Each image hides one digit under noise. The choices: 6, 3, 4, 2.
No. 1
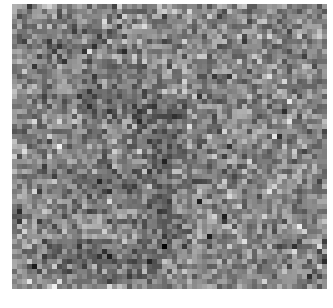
3
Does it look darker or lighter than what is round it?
darker
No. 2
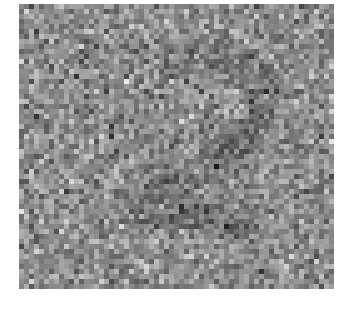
2
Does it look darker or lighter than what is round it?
darker
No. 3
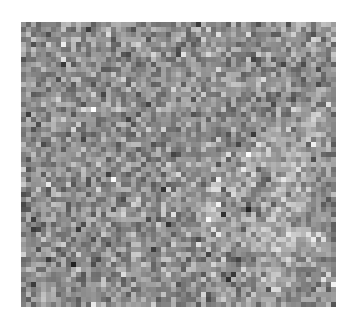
4
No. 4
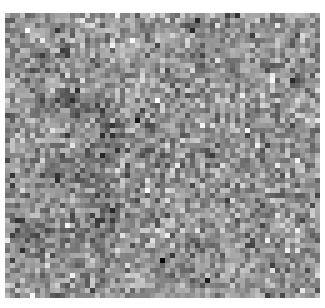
3
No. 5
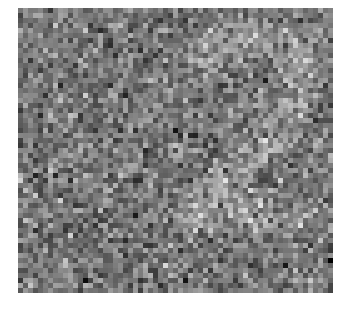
2
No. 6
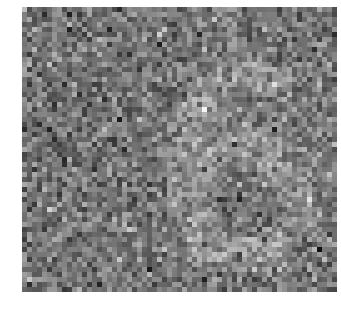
6
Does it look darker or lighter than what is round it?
lighter
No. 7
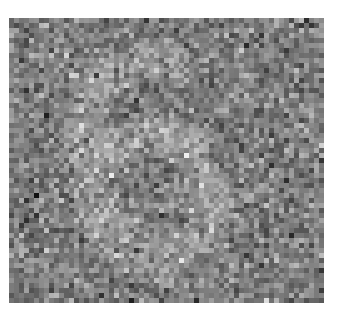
6
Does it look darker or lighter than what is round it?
lighter
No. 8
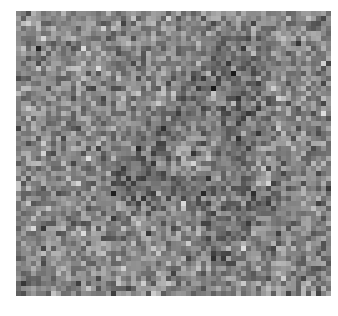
4
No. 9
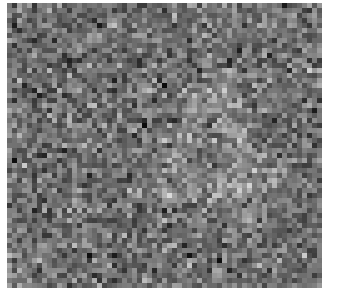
4
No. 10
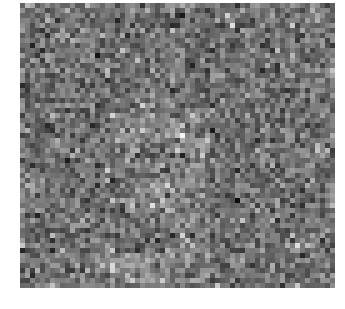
3
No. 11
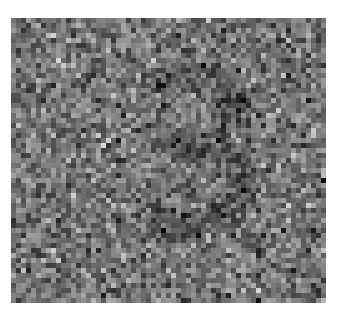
3
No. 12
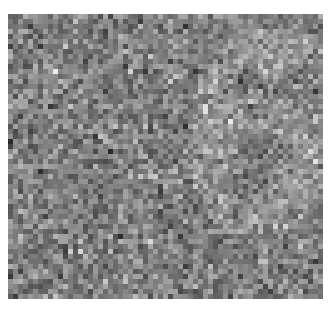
6
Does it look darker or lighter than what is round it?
lighter
